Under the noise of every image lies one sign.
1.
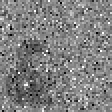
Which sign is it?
ampersand
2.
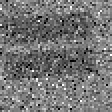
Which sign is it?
equals sign
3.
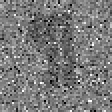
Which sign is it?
pilcrow
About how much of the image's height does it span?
two thirds
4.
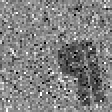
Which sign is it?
pilcrow
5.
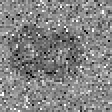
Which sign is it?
infinity sign
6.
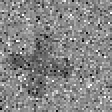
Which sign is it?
plus sign
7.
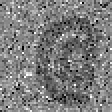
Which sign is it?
at sign
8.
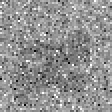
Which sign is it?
not-equal sign
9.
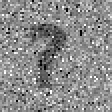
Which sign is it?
question mark
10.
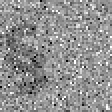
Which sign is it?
section sign
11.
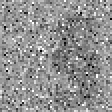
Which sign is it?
section sign
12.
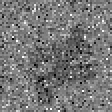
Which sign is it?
not-equal sign
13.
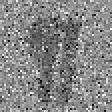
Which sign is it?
pilcrow
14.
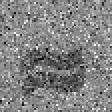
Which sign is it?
approximately sign
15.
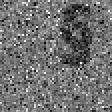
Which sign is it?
section sign
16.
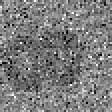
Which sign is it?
infinity sign
